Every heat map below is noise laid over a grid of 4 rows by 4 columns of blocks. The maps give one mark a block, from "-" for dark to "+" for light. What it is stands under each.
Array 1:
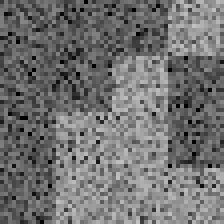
- - - +
- - + -
- + + -
- + + +
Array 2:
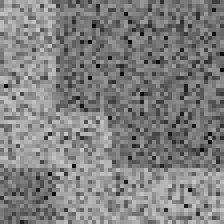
+ - - -
+ - - -
+ + - -
- + + +
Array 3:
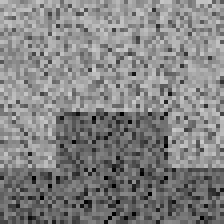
+ + + +
+ + + +
+ - - +
- - - -
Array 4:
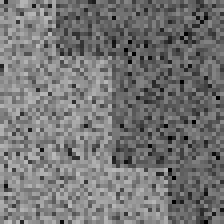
+ - - -
+ + - -
+ + - -
+ + + -
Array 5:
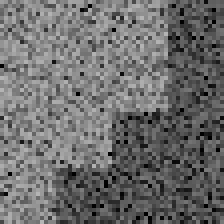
+ + + -
+ + + -
+ + - -
+ - - -
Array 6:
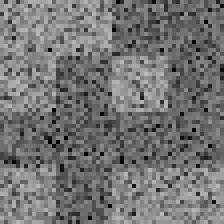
+ + - -
+ - + -
- - - -
+ - + +
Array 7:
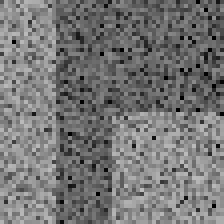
+ - - -
+ - - -
+ - + +
+ - + +
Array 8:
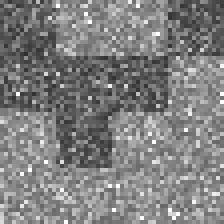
- + + -
- - - +
+ - + +
+ + + +
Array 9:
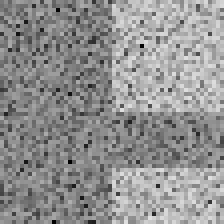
- - + +
- - + +
- - - -
- - + +
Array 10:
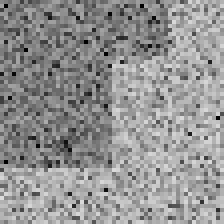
- - - +
- - + +
- - + +
+ + + +
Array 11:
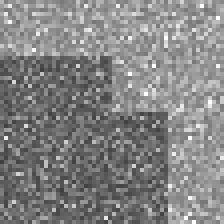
+ + + +
- - + +
- - - +
- - - +
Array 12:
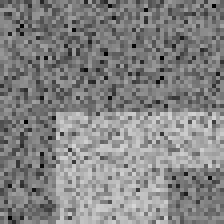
- - - -
- - - -
- + + +
- + + -
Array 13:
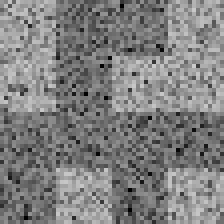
+ - - +
+ - + +
- - - -
- + - +
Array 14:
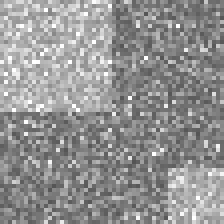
+ + - -
+ + - -
- - - -
- - - +
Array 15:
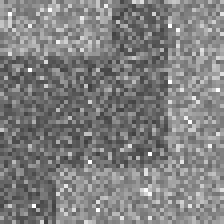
+ + - +
- - - +
- - - +
- + + +
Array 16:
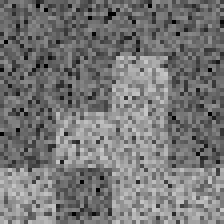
- - - -
- - + -
- + + -
+ - + +
